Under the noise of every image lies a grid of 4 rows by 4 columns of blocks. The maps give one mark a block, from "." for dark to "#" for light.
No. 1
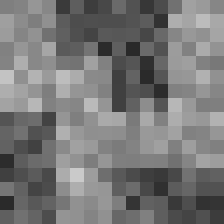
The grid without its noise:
# . . #
# # . #
. # # #
. # . .
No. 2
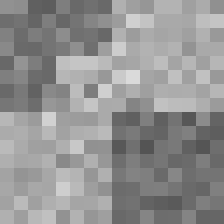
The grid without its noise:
. . # #
. # # #
# # . .
# # . .
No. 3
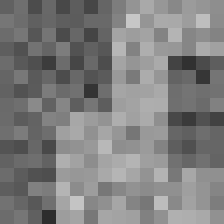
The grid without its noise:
. . # #
. . # .
. # # .
. # # #
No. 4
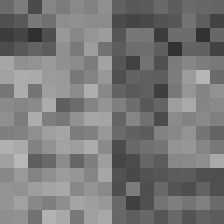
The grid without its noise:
. # . .
# # . #
# # . #
# # . .
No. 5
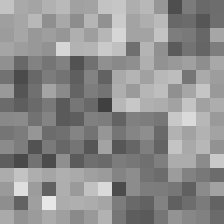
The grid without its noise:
# # # .
. . # #
. . . #
# # . .
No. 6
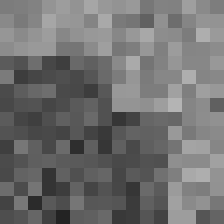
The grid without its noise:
# # # #
. . # #
. . . #
. . . #
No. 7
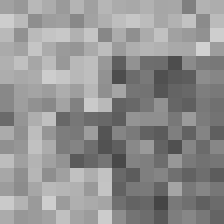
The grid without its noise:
# # # #
# # . .
# . . .
# # . .
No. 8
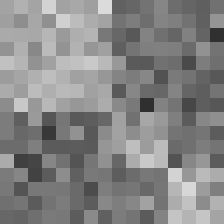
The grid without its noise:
# # . .
# # . .
. . # .
. . . #
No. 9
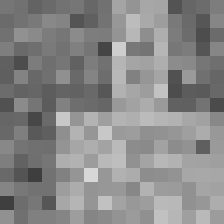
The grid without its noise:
. . # .
. . # .
. # # #
. # # #
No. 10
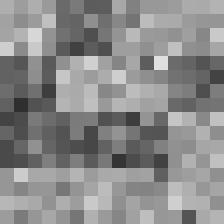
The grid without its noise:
# . # #
. # # .
. . . #
# # # #
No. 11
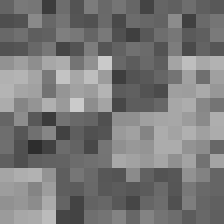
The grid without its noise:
. . . .
# # . #
. . # #
# . . .
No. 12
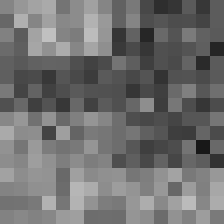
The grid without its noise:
# # . .
. . . .
# # . .
# # # #
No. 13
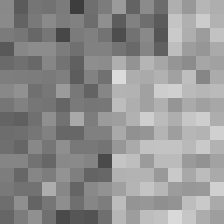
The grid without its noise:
. . . #
. . # #
. . # #
. . # #
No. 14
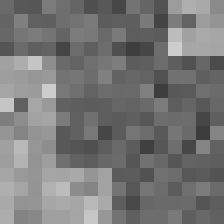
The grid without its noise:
. . . #
# . . .
# . . .
# # . .
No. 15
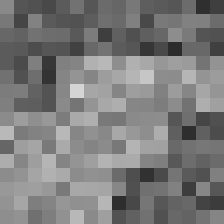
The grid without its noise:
. . . .
. # # #
# # # .
# # . .
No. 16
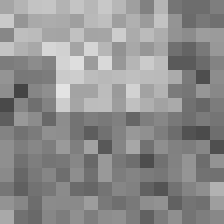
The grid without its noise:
# # # .
. # # .
. . . .
. . . .
